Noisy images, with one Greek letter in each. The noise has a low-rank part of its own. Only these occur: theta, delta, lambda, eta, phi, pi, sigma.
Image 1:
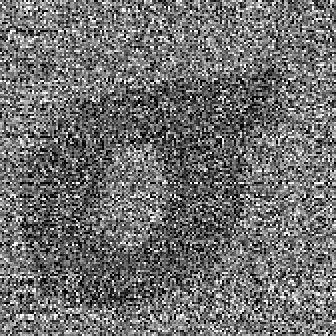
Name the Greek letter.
sigma
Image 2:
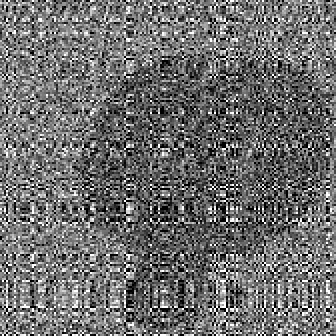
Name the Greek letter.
phi
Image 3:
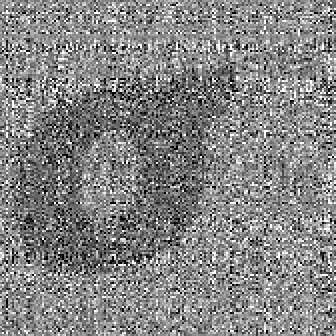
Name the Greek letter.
sigma
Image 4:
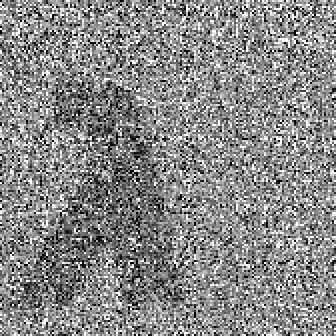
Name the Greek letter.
lambda
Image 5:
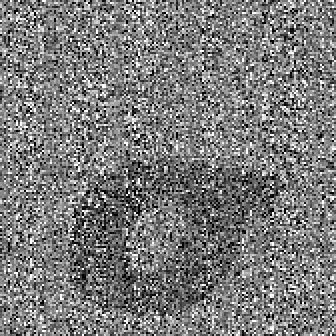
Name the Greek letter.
sigma
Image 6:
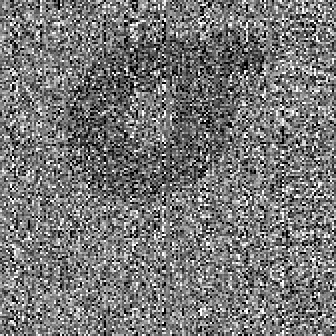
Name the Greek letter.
sigma
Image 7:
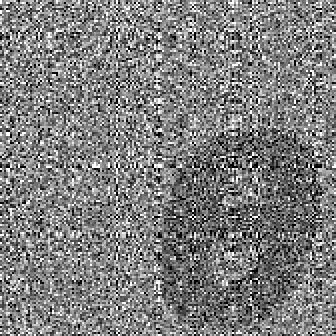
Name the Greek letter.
theta
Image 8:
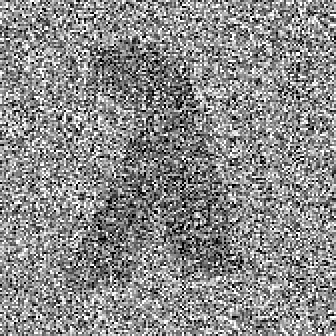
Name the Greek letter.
lambda
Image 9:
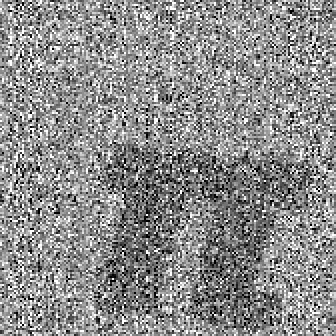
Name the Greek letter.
pi
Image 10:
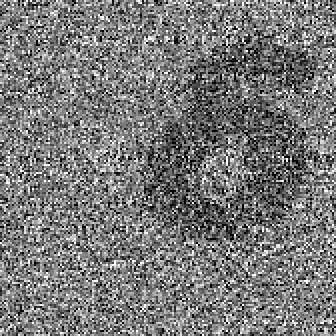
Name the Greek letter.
delta
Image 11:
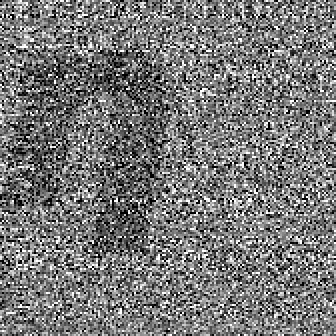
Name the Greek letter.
eta
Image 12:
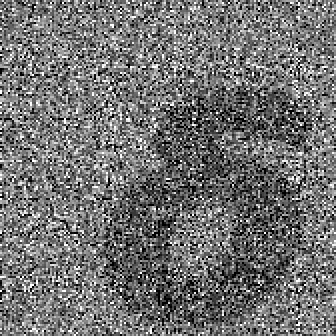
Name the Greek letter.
delta
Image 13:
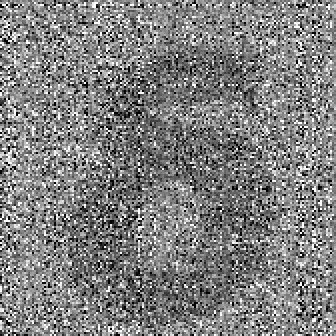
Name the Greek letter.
delta
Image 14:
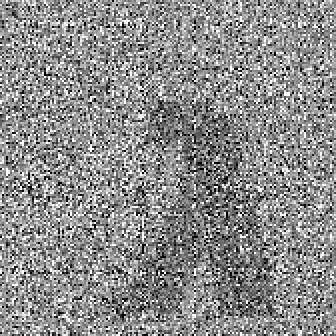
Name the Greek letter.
lambda
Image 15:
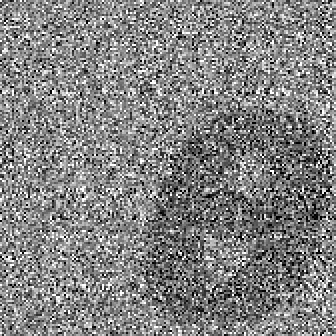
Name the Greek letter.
theta
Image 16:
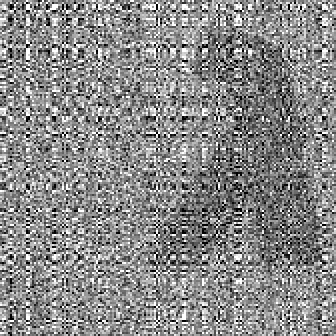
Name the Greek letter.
lambda
